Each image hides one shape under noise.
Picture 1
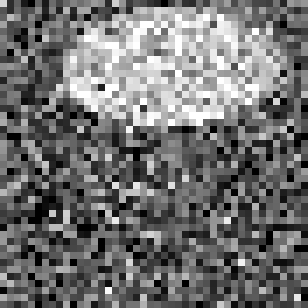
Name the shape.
ellipse
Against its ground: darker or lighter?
lighter
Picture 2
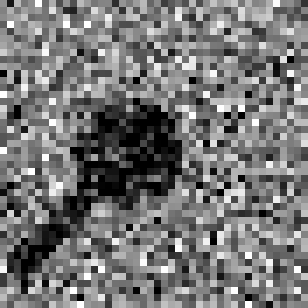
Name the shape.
lollipop
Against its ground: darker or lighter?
darker
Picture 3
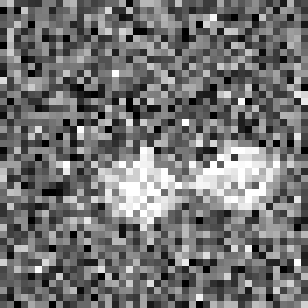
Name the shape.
dumbbell
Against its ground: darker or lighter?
lighter
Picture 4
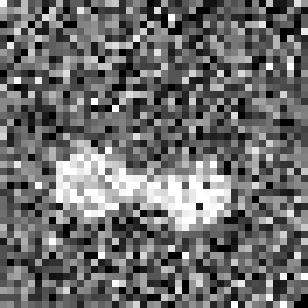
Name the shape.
dumbbell
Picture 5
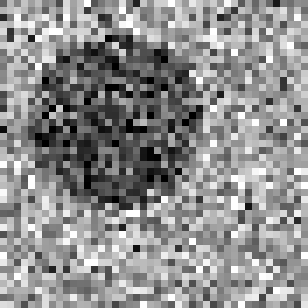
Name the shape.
disc
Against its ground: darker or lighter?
darker
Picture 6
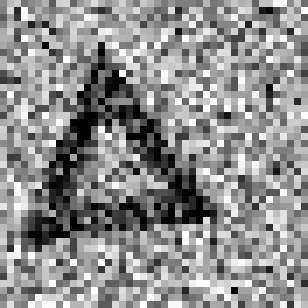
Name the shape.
triangle frame
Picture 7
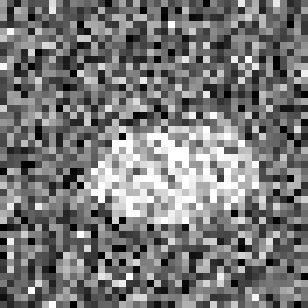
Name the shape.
ellipse
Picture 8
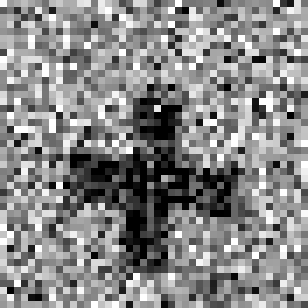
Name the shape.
cross
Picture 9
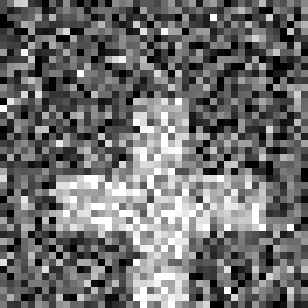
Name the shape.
cross
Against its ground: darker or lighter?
lighter
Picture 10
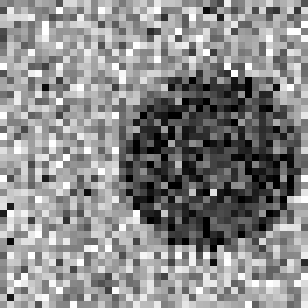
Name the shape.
disc
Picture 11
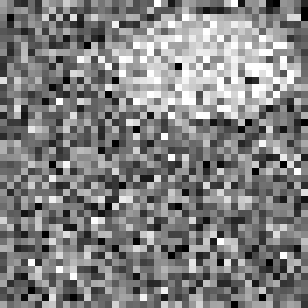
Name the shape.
ellipse
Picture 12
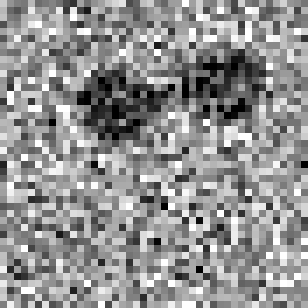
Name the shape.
dumbbell
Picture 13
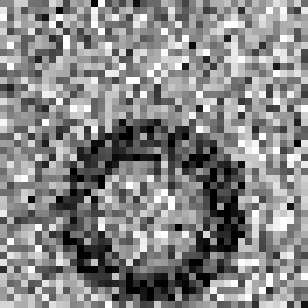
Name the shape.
ring
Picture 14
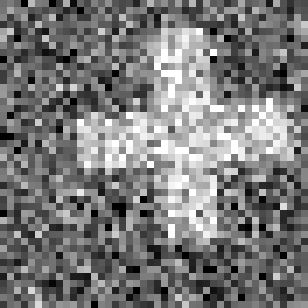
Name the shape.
cross
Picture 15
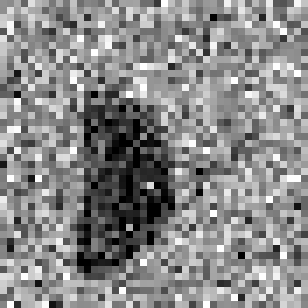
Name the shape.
half disc
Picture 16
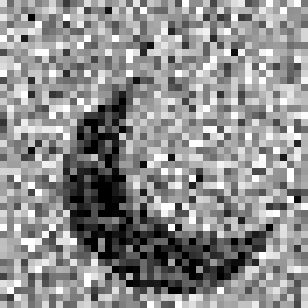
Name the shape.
crescent
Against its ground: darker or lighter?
darker
